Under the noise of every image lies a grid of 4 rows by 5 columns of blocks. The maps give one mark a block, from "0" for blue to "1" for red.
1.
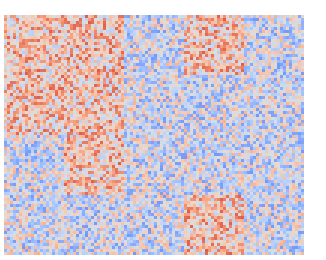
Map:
1 1 0 1 0
1 1 0 0 0
0 1 0 0 0
0 0 0 1 0
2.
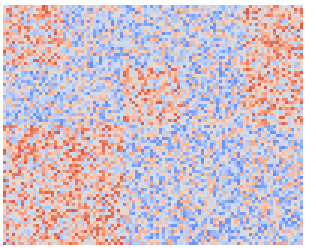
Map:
1 0 0 0 1
0 0 1 0 1
1 1 0 0 0
1 1 0 0 0
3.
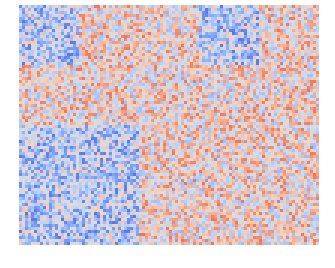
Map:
0 1 1 0 1
1 1 1 1 1
0 0 1 1 1
0 0 1 1 1
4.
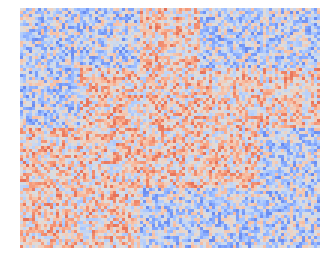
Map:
0 0 1 0 0
0 1 1 1 1
1 1 1 1 0
1 1 0 0 0
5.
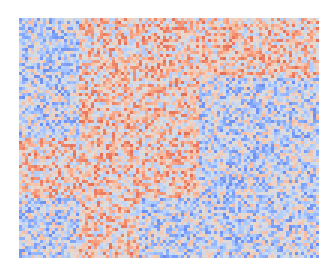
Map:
0 1 1 1 1
0 1 1 0 0
1 1 1 0 0
0 1 0 0 0
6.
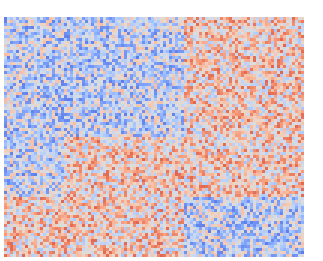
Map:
0 0 0 1 1
0 0 0 1 1
0 1 1 1 1
1 1 1 0 0
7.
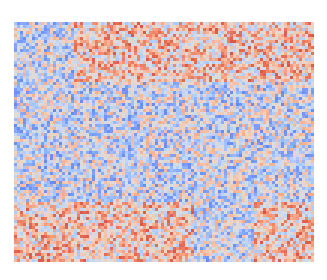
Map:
0 1 1 1 1
0 0 0 0 0
0 0 0 0 0
1 1 1 0 1
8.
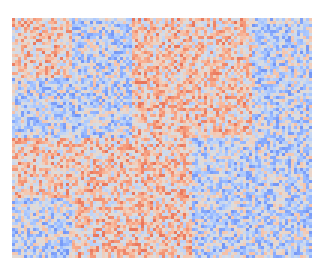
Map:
1 0 1 1 0
0 0 1 1 0
1 1 1 0 0
0 1 1 0 0
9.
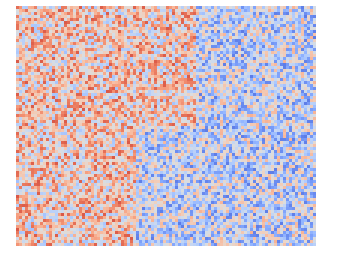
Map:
1 1 1 0 0
1 1 1 0 0
1 1 0 0 0
1 1 0 0 0
